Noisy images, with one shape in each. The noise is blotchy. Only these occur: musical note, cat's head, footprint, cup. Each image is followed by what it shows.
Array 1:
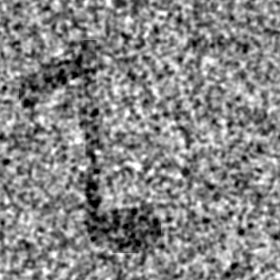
musical note
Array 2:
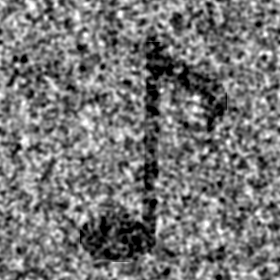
musical note
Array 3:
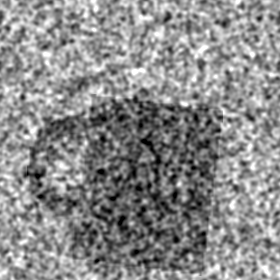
cup
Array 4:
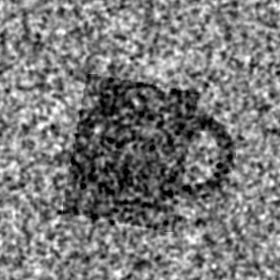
cup
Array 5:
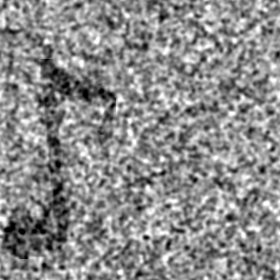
musical note
